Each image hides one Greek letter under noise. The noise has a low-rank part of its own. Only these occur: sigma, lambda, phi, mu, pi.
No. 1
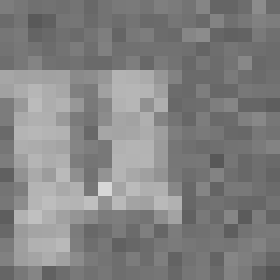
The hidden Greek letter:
mu
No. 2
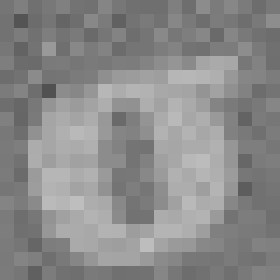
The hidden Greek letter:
sigma
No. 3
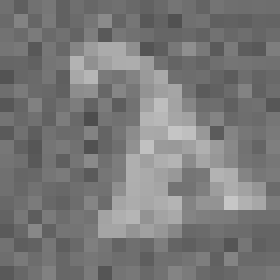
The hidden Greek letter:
lambda
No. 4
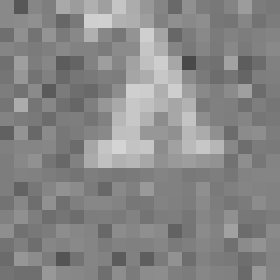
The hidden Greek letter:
lambda
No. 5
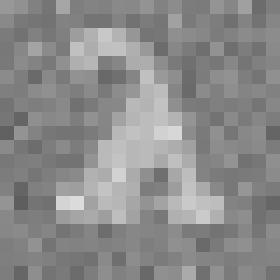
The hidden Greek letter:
lambda
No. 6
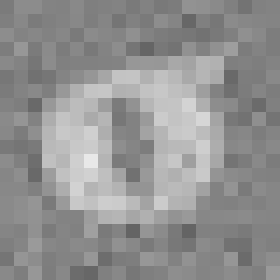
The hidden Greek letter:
sigma
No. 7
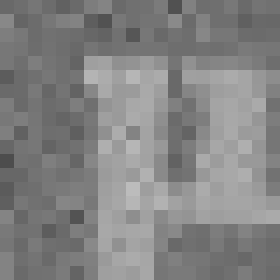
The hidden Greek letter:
mu
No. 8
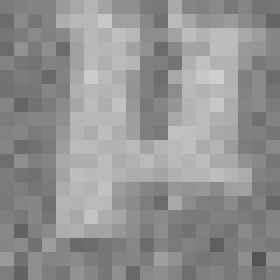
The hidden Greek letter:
mu
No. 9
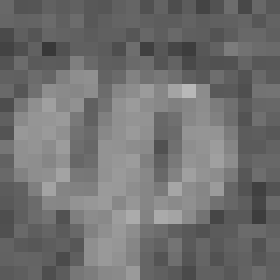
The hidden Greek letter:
phi
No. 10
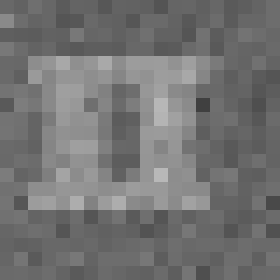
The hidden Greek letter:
pi
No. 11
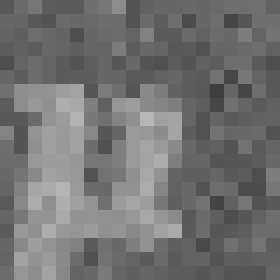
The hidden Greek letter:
mu
